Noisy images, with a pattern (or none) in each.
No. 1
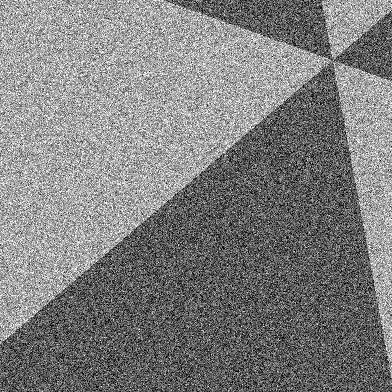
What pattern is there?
spokes from one point
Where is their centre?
top right
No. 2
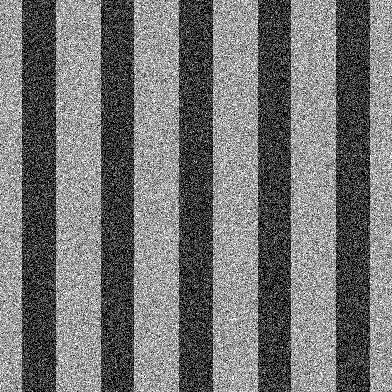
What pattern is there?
vertical stripes
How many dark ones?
5
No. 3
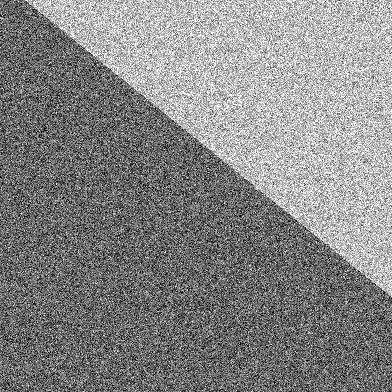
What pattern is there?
a sharp edge
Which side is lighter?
top right
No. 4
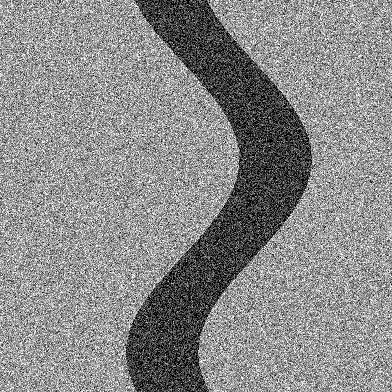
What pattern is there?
a wavy band
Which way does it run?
top to bottom
